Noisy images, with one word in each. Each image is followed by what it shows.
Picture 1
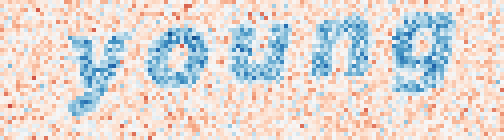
young
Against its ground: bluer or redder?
bluer
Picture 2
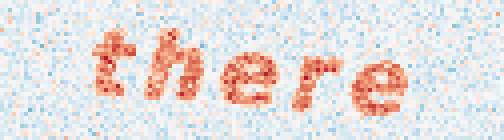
there
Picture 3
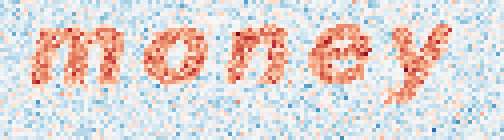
money
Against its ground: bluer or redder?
redder
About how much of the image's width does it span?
nearly all
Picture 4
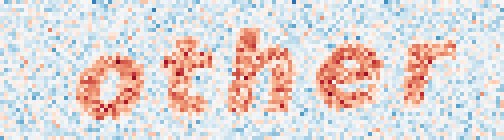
other
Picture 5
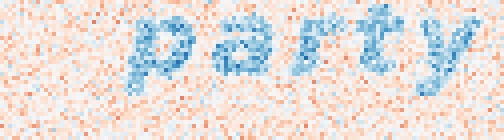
party
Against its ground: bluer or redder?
bluer
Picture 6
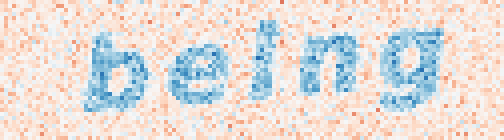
being
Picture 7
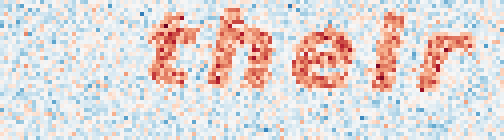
their
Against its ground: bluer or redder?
redder
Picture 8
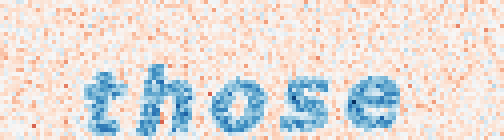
those
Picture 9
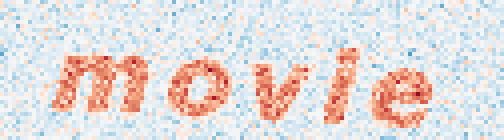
movie
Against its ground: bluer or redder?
redder
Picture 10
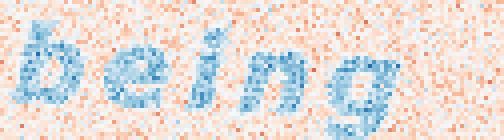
being
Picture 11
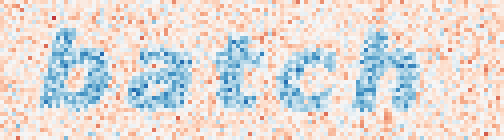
batch
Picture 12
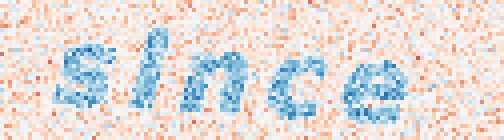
since
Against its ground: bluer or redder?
bluer
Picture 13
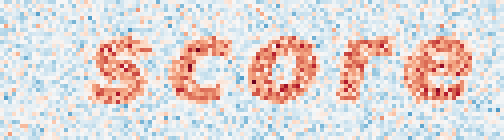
score
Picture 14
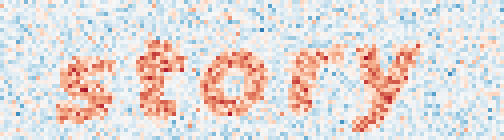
story
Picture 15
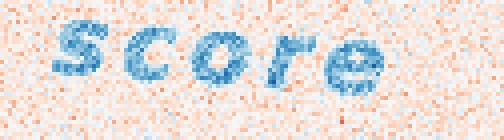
score
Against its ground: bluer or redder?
bluer
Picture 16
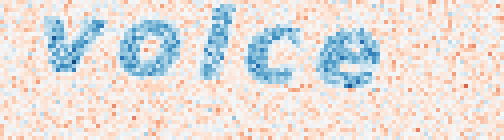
voice
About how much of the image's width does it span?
two thirds
